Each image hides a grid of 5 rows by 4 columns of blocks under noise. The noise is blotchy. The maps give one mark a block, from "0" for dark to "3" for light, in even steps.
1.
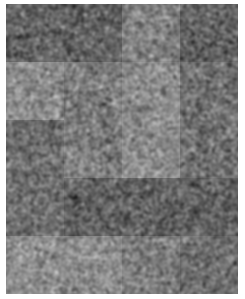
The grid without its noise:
0020
3231
1231
1000
3321
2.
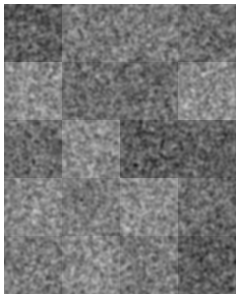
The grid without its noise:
0221
3113
1300
3231
2320
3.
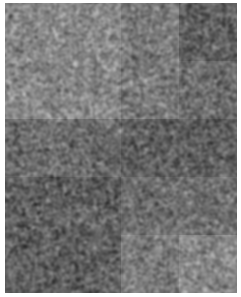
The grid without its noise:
3320
3321
1100
0011
0023
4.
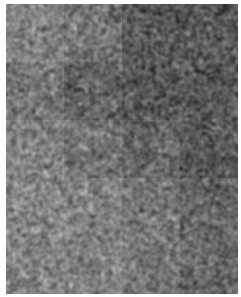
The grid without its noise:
3200
2100
3210
3321
3321
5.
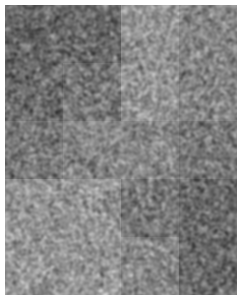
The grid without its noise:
0032
0132
1221
3310
3320
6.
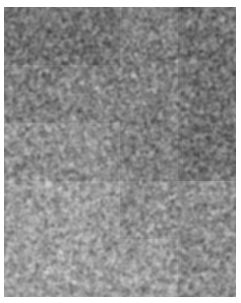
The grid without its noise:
0010
1110
2210
3322
3332
